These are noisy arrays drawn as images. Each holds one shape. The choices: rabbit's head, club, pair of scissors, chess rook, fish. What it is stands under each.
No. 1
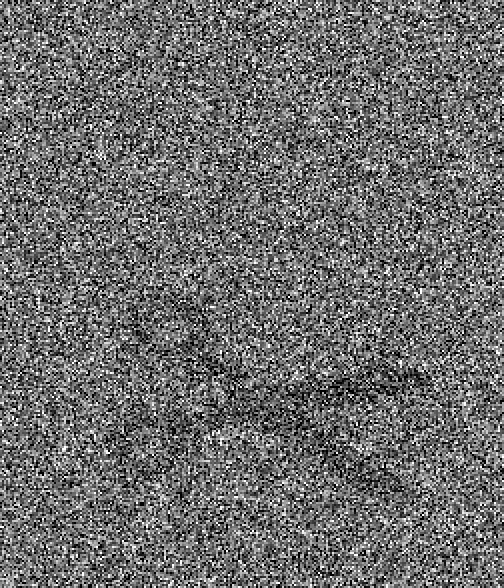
pair of scissors
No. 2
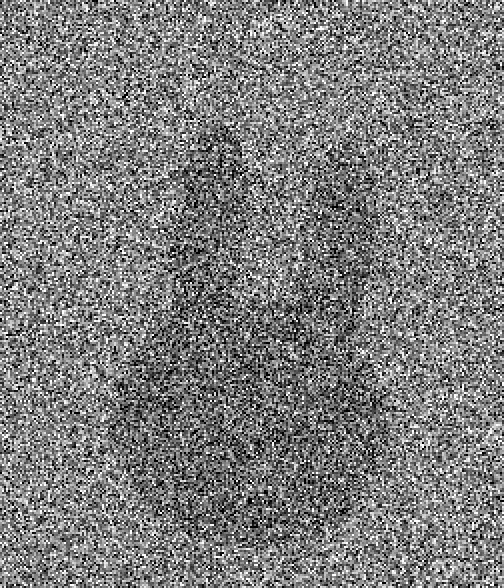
rabbit's head
